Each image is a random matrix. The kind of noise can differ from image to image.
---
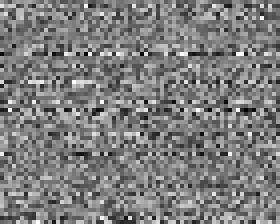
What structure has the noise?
rows of uneven size
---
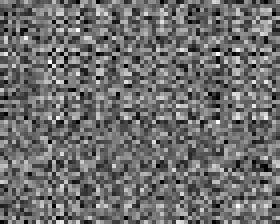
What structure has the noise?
low rank plus noise
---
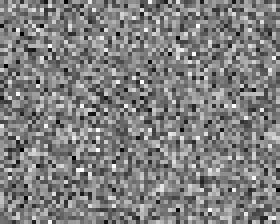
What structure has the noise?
independent entries
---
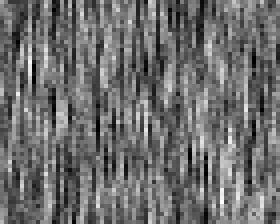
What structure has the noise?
streaked along the columns
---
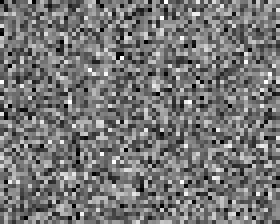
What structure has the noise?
independent entries
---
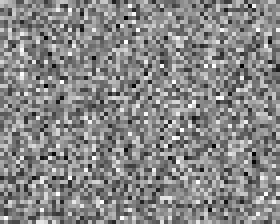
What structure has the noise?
independent entries
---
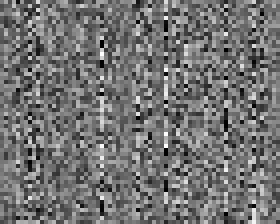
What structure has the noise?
columns of uneven size
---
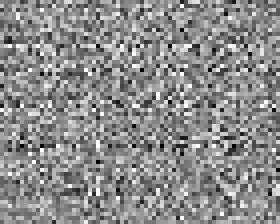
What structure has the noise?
low rank plus noise
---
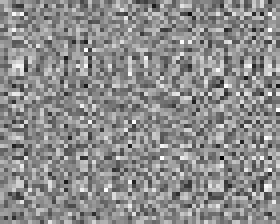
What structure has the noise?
low rank plus noise
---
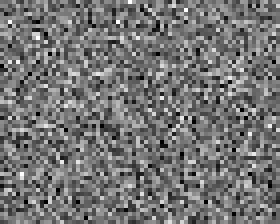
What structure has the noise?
independent entries
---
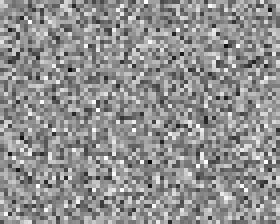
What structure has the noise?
independent entries
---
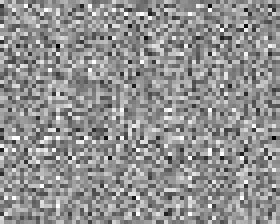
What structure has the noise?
low rank plus noise
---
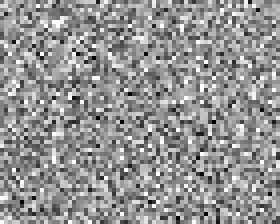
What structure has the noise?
independent entries
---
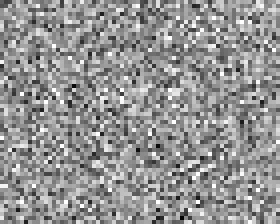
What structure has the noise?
independent entries
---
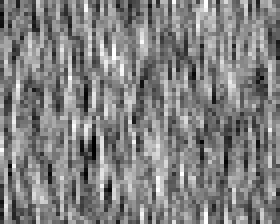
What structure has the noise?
streaked along the columns
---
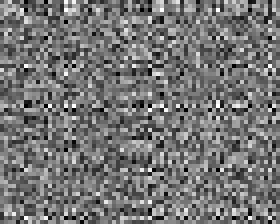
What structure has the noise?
low rank plus noise
